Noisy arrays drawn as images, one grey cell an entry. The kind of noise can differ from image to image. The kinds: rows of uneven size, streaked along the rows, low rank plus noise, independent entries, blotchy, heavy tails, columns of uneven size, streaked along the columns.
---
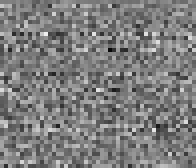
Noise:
rows of uneven size
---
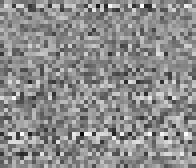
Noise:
rows of uneven size
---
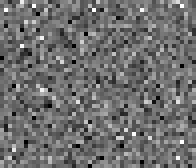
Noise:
heavy tails
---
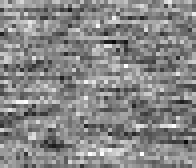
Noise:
streaked along the rows
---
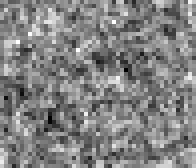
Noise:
blotchy
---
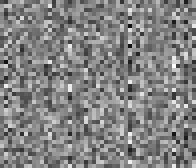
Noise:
columns of uneven size
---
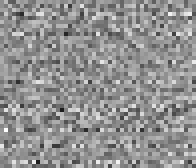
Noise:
rows of uneven size
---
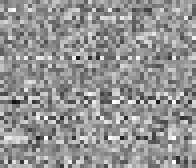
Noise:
rows of uneven size
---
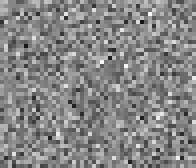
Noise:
independent entries
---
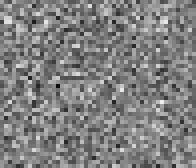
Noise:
low rank plus noise
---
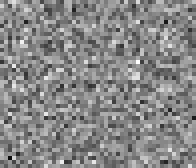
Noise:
low rank plus noise
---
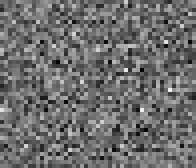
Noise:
low rank plus noise
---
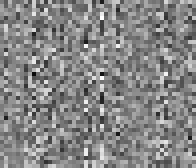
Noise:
columns of uneven size
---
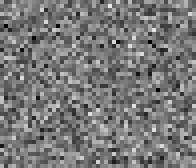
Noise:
independent entries
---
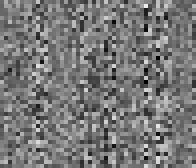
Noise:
columns of uneven size
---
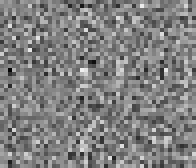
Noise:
low rank plus noise
